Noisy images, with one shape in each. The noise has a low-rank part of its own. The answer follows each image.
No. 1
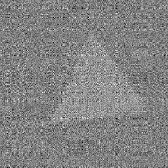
triangle
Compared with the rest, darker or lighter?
lighter
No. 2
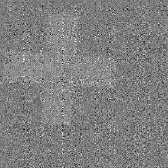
cross
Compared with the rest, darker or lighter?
lighter
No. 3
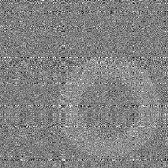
ring
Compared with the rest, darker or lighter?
lighter
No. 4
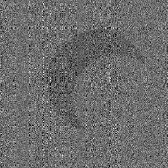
crescent
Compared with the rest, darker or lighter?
darker
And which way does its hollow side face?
down and right
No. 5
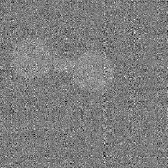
dumbbell
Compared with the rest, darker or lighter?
lighter
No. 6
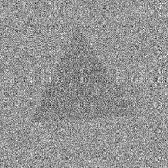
triangle
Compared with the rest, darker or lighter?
darker
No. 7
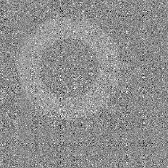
ring
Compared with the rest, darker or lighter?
lighter
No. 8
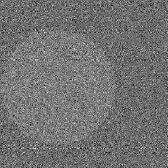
disc
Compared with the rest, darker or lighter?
lighter
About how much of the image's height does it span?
two thirds
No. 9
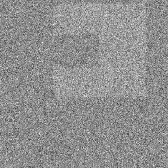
square with a notch
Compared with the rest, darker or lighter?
lighter
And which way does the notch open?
left
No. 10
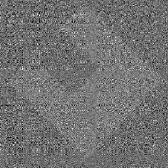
square with a notch
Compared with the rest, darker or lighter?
lighter
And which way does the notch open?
up and left
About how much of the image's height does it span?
nearly all
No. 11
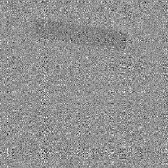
bar
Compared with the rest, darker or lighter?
darker
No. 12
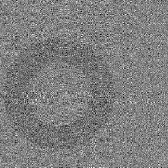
ring
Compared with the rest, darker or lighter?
darker
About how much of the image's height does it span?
two thirds
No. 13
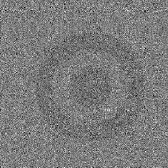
bullseye
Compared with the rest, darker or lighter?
darker
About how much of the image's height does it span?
two thirds
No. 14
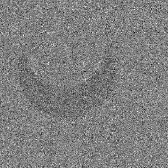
crescent
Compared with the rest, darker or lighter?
darker
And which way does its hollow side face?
up
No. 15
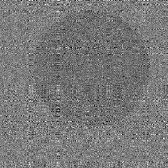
disc
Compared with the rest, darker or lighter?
darker
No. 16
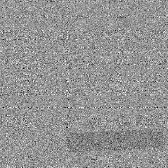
bar
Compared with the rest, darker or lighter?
darker
